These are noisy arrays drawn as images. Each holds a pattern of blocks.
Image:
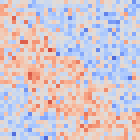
mirrored about the diagonal from the bottom left
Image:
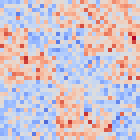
mirrored about the diagonal from the bottom left
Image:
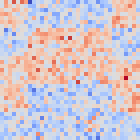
left and right mirror each other
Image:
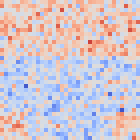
left and right mirror each other
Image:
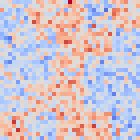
the same after a half turn
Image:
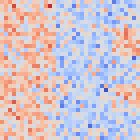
top and bottom mirror each other
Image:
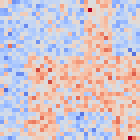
no symmetry
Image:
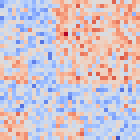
mirrored about the diagonal from the bottom left
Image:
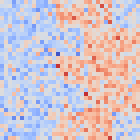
top and bottom mirror each other
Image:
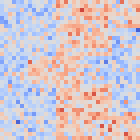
top and bottom mirror each other
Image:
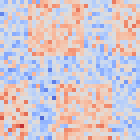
the same after a half turn
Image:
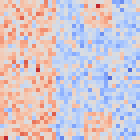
top and bottom mirror each other
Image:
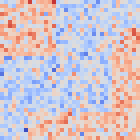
mirrored about the diagonal from the top left
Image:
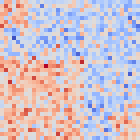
mirrored about the diagonal from the bottom left
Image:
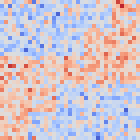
the same after a half turn
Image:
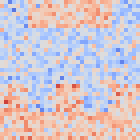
left and right mirror each other
